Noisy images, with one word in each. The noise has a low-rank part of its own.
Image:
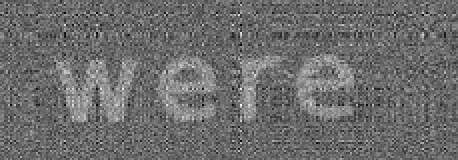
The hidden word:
were
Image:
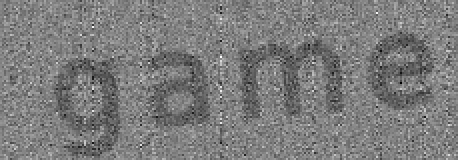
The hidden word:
game
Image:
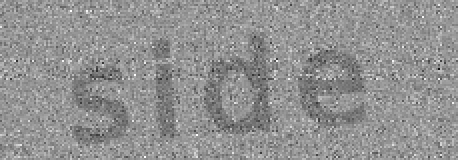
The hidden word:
side
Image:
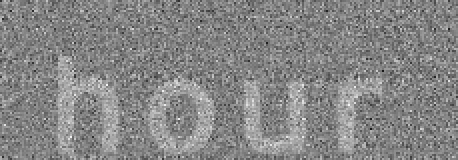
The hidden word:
hour
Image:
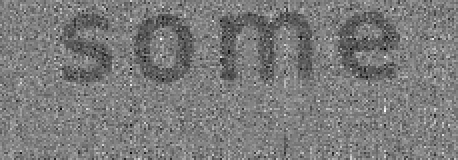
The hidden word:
some
